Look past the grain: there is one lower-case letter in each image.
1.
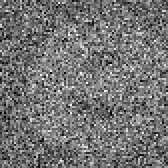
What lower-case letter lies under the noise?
e
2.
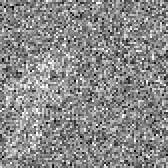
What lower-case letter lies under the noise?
f
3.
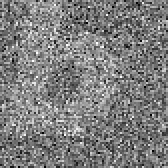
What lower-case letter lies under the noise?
b
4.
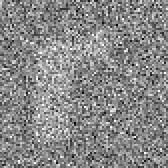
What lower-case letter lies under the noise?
r
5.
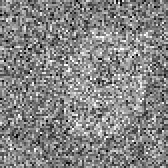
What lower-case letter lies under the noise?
g
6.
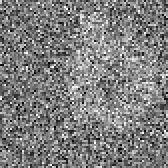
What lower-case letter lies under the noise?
b
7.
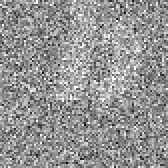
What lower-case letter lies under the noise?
b
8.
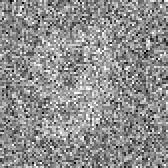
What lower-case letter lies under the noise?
g
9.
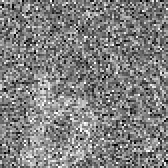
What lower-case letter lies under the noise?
b
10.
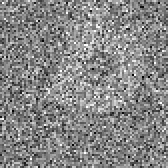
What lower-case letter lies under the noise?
b
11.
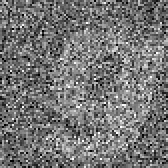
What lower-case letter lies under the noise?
g
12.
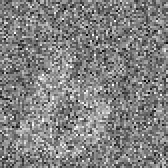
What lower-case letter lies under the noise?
b
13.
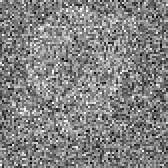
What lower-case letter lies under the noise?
g
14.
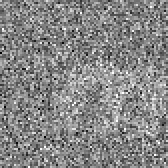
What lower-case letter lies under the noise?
m
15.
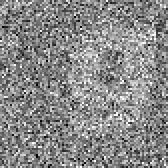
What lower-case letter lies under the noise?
g
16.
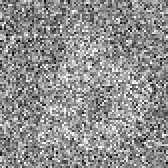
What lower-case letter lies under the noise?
b
